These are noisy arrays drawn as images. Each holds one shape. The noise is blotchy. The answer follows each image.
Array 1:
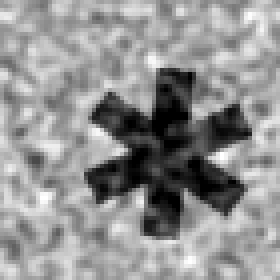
asterisk
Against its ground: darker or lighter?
darker
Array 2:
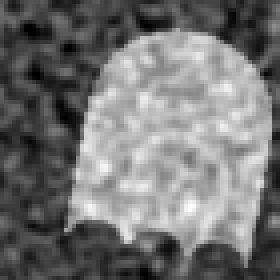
ghost
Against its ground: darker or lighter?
lighter
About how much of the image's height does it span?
nearly all
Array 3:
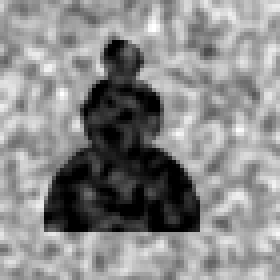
chess pawn
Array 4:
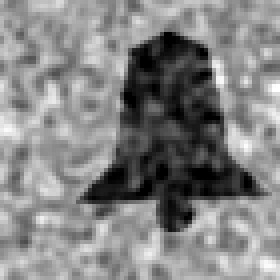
bell
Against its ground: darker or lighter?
darker
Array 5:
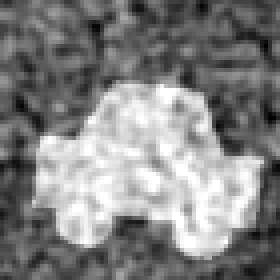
car
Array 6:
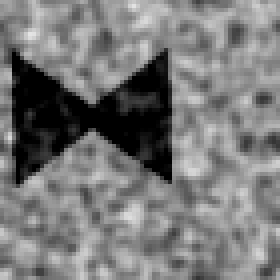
bow tie
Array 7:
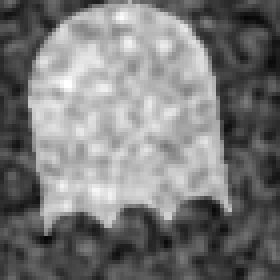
ghost
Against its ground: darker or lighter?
lighter
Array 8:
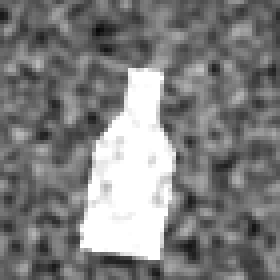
bottle
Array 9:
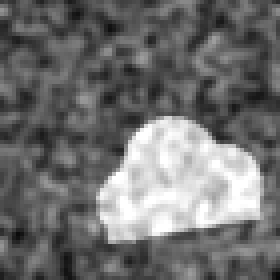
cloud
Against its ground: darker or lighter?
lighter
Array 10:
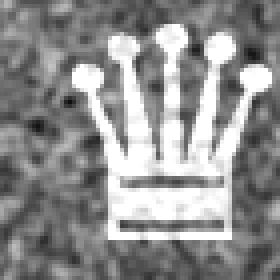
chess queen
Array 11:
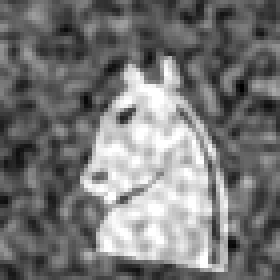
chess knight
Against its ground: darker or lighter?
lighter
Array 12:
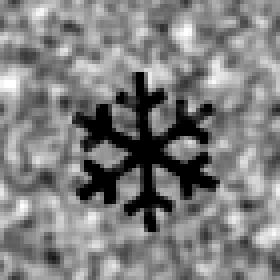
snowflake
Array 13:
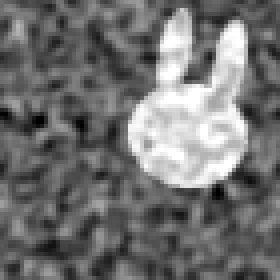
rabbit's head
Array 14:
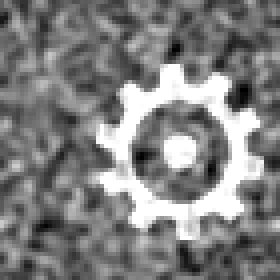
gear
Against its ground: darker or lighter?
lighter
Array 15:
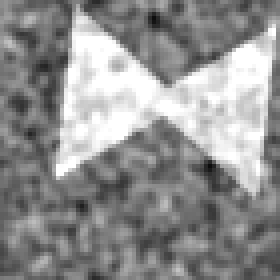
bow tie
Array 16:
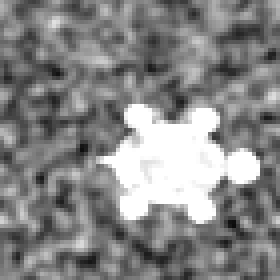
turtle
